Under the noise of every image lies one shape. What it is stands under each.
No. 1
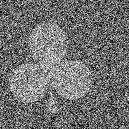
light club
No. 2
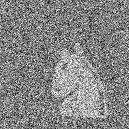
light chess knight
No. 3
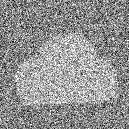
light cloud
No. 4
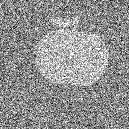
light apple
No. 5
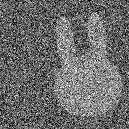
light rabbit's head
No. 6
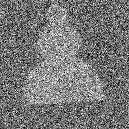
light chess pawn
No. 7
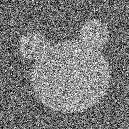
light bear's head
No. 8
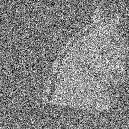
light chess knight
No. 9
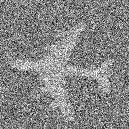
light airplane
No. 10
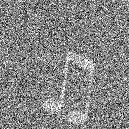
light pair of musical notes
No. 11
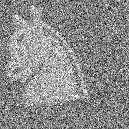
light chess knight
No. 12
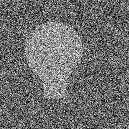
light light bulb
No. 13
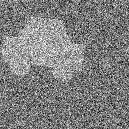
light car
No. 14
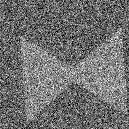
light bow tie
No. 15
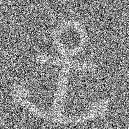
light anchor
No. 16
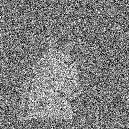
light chess knight
